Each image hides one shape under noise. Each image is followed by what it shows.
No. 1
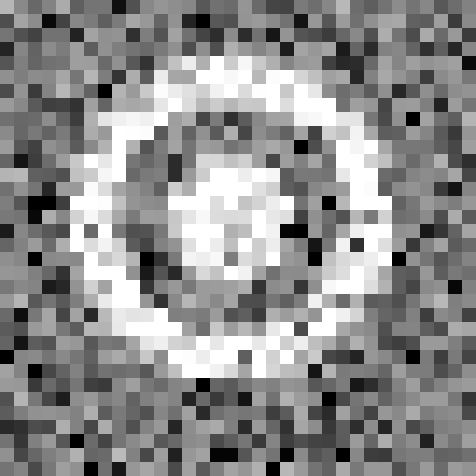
bullseye
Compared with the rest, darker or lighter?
lighter
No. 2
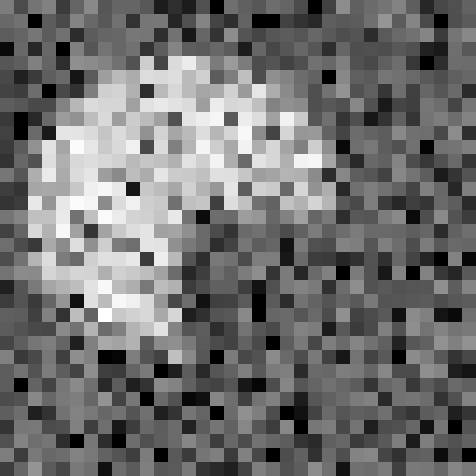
disc with a wedge cut out
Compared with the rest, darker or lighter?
lighter
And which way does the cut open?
down and right
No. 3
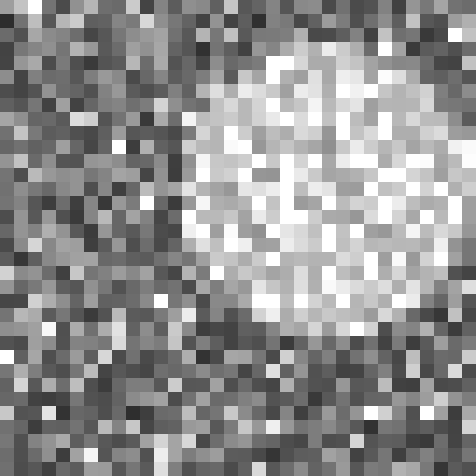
disc
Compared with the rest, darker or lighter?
lighter
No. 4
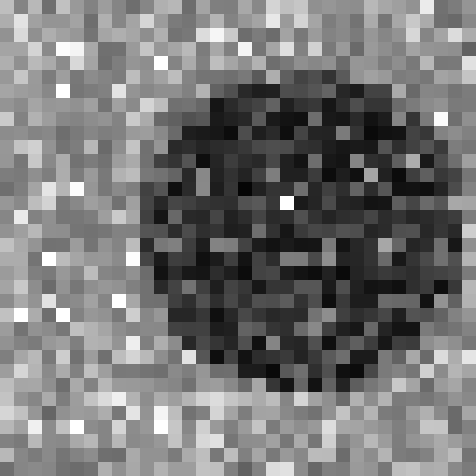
disc
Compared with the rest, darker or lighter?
darker
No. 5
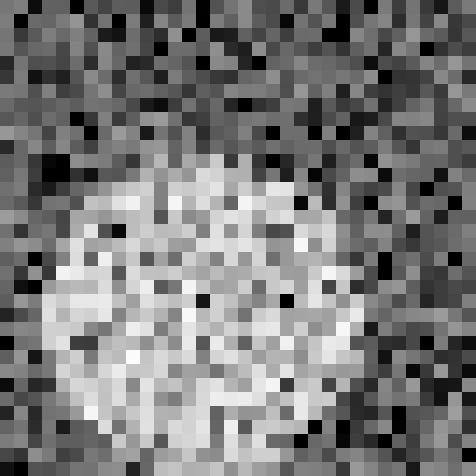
disc
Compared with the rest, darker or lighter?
lighter
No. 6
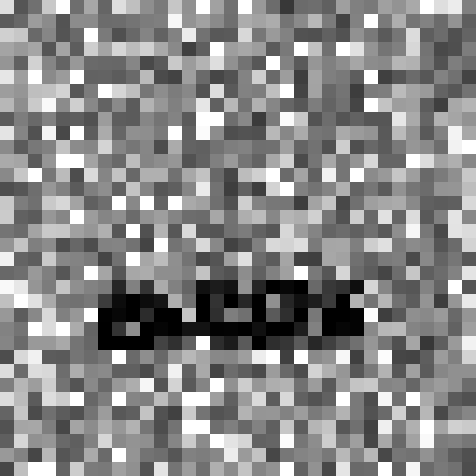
bar
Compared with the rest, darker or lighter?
darker
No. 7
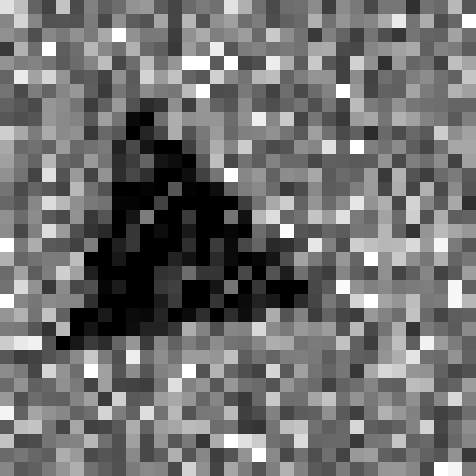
triangle
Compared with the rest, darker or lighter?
darker
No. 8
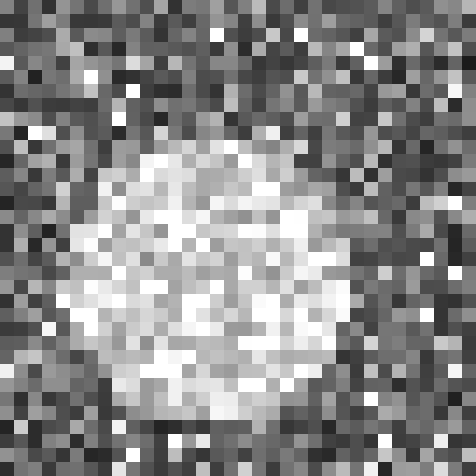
disc
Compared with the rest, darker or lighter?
lighter
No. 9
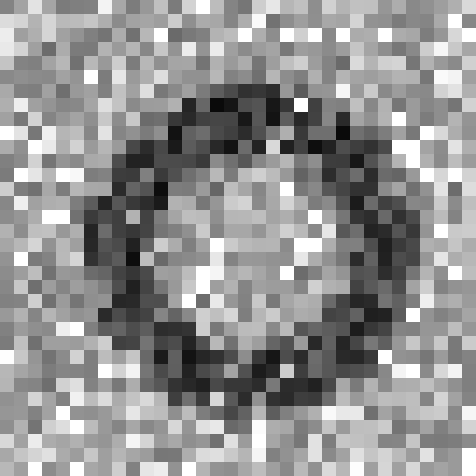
ring
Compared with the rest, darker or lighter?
darker
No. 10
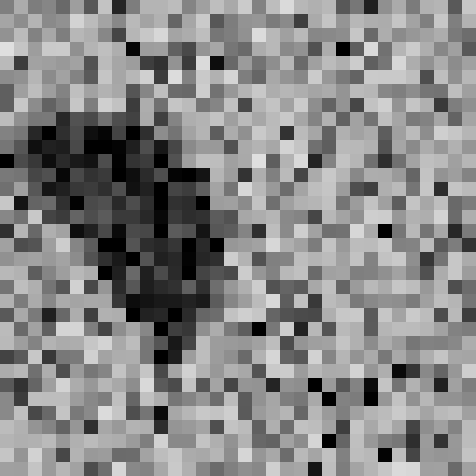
half disc
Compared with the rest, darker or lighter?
darker
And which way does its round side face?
up and right
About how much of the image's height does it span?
half
